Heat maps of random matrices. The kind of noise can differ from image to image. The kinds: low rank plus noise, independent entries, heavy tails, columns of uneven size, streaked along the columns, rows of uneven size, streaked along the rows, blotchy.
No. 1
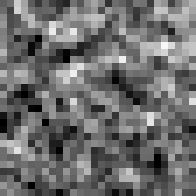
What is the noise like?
blotchy
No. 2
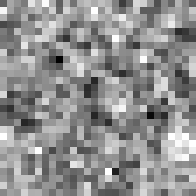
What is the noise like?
blotchy
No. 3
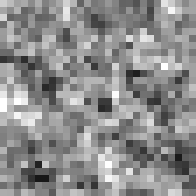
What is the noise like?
blotchy
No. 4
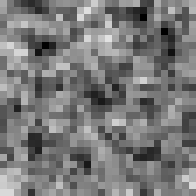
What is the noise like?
blotchy
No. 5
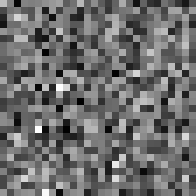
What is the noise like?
low rank plus noise
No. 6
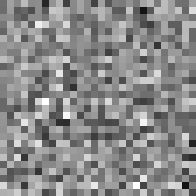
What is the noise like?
low rank plus noise
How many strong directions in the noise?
three or four
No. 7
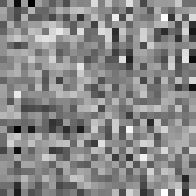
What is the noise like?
low rank plus noise
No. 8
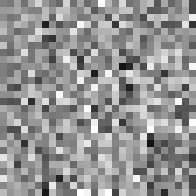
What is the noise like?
low rank plus noise
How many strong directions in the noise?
one
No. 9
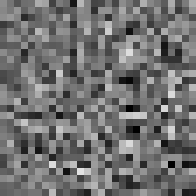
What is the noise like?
low rank plus noise
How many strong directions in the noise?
two
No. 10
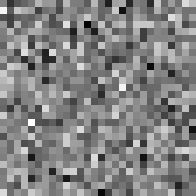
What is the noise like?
independent entries
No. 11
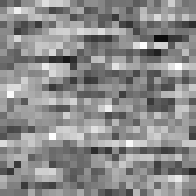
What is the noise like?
streaked along the rows
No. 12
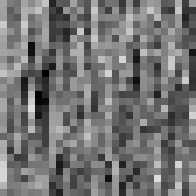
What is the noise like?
streaked along the columns
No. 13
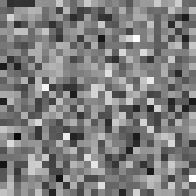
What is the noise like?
independent entries
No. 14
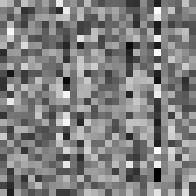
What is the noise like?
columns of uneven size
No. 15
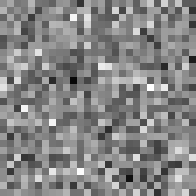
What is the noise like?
low rank plus noise
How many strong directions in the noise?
five to eight
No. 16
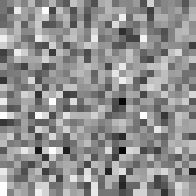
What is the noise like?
low rank plus noise
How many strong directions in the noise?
three or four
